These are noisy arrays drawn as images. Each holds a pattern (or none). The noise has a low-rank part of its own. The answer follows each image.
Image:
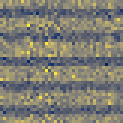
horizontal stripes
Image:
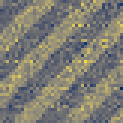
diagonal stripes
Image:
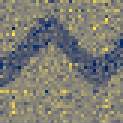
a wavy band
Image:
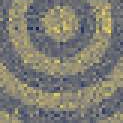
rings round one point
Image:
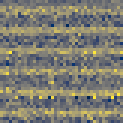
horizontal stripes
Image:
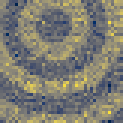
rings round one point
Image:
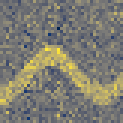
a wavy band
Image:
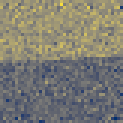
a sharp edge
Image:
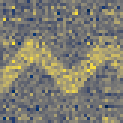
a wavy band
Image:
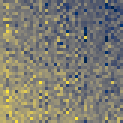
a smooth slope
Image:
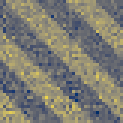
diagonal stripes
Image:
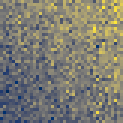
a smooth slope
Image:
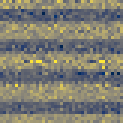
horizontal stripes
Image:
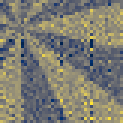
spokes from one point
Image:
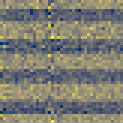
horizontal stripes
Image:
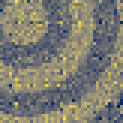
rings round one point
